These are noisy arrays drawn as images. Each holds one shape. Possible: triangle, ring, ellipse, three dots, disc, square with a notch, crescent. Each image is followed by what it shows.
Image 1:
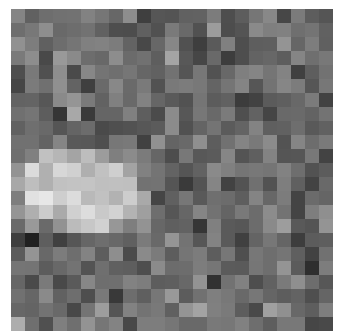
ellipse
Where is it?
middle left
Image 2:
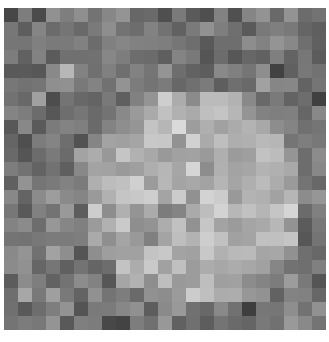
disc
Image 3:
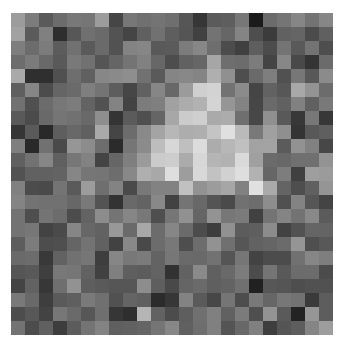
triangle
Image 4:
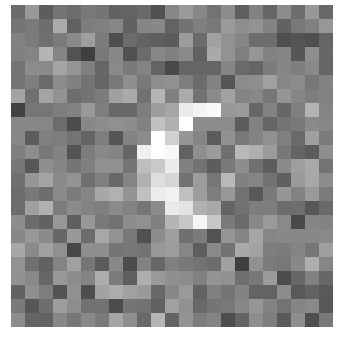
crescent
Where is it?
centre
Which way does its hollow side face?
right
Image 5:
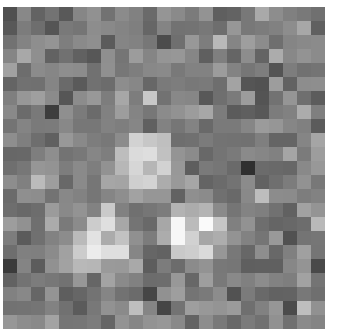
three dots
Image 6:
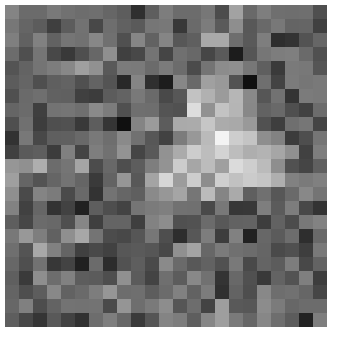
triangle
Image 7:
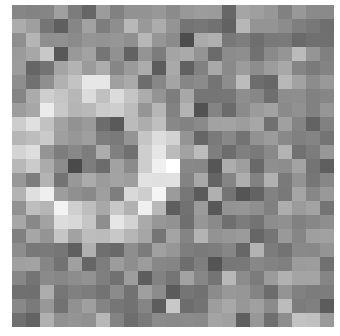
ring
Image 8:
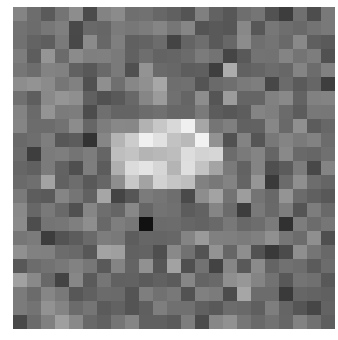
ellipse
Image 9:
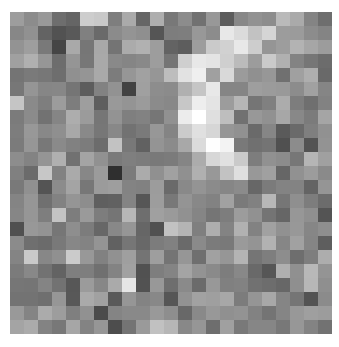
crescent
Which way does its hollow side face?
right
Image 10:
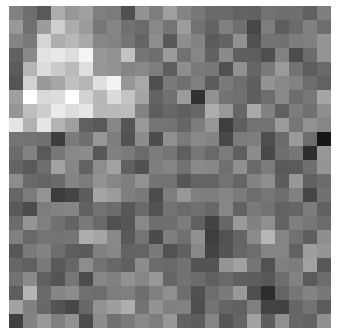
triangle
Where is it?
top left
